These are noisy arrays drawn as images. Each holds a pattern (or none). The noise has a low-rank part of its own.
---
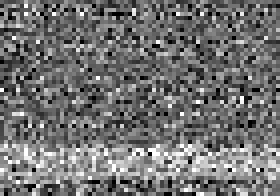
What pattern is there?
one horizontal stripe
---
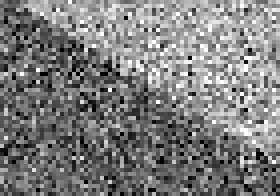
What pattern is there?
a sharp edge
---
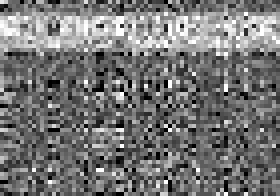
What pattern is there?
one horizontal stripe
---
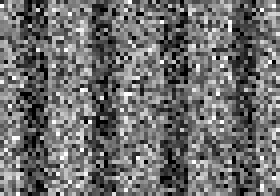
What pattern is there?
vertical stripes
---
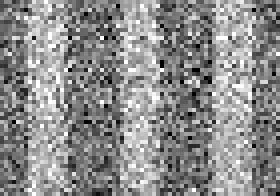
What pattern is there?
vertical stripes
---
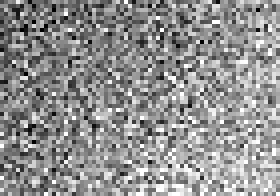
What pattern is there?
a smooth slope
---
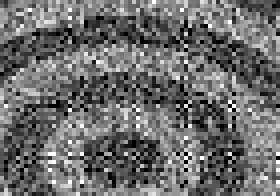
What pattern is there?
rings round one point
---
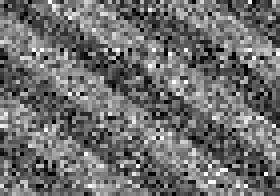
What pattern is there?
diagonal stripes
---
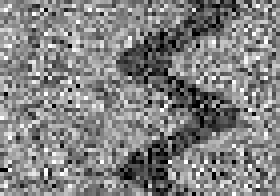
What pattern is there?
a wavy band
